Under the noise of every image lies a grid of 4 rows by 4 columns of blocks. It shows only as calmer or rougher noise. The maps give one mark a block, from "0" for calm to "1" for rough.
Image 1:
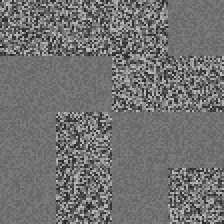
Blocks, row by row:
1 1 1 0
0 0 1 1
0 1 0 0
0 1 0 1
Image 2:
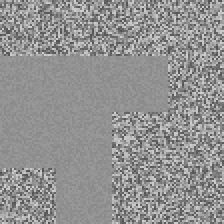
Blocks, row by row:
1 1 1 1
0 0 0 1
0 0 1 1
1 0 1 1
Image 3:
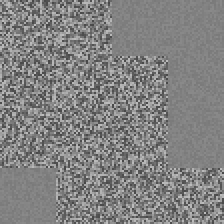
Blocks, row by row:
1 1 0 0
1 1 1 0
1 1 1 0
0 1 1 1
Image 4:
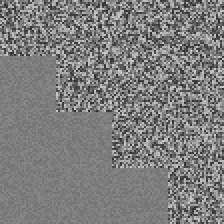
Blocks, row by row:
1 1 1 1
0 1 1 1
0 0 1 1
0 0 0 1
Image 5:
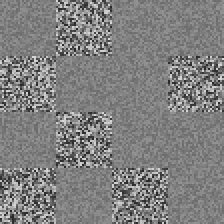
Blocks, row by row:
0 1 0 0
1 0 0 1
0 1 0 0
1 0 1 0
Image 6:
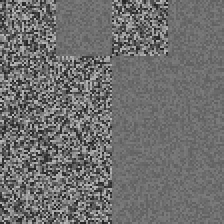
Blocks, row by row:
1 0 1 0
1 1 0 0
1 1 0 0
1 1 0 0
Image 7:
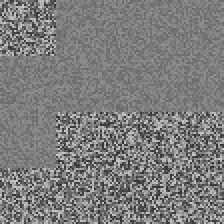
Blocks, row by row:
1 0 0 0
0 0 0 0
0 1 1 1
1 1 1 1
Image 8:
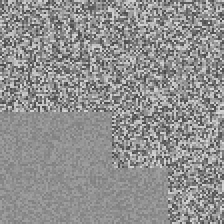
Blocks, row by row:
1 1 1 1
1 1 1 1
0 0 1 1
0 0 0 1
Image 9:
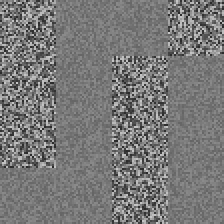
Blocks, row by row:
1 0 0 1
1 0 1 0
1 0 1 0
0 0 1 0
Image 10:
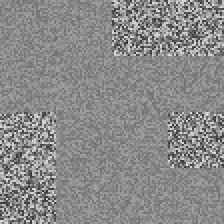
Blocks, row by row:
0 0 1 1
0 0 0 0
1 0 0 1
1 0 0 0
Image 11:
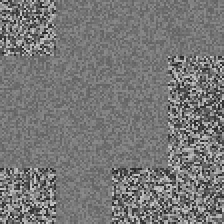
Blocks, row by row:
1 0 0 0
0 0 0 1
0 0 0 1
1 0 1 1
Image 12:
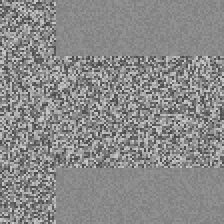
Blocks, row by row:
1 0 0 0
1 1 1 1
1 1 1 1
1 0 0 0
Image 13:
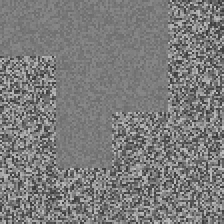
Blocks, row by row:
0 0 0 1
1 0 0 1
1 0 1 1
1 1 1 1
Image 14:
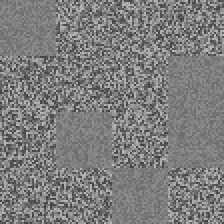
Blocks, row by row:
0 1 1 1
1 1 1 0
1 0 1 0
1 1 0 1
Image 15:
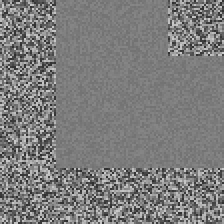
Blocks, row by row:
1 0 0 1
1 0 0 0
1 0 0 0
1 1 1 1
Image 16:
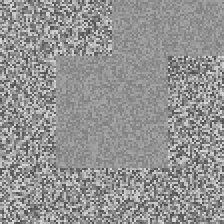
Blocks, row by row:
1 1 0 0
1 0 0 1
1 0 0 1
1 1 1 1
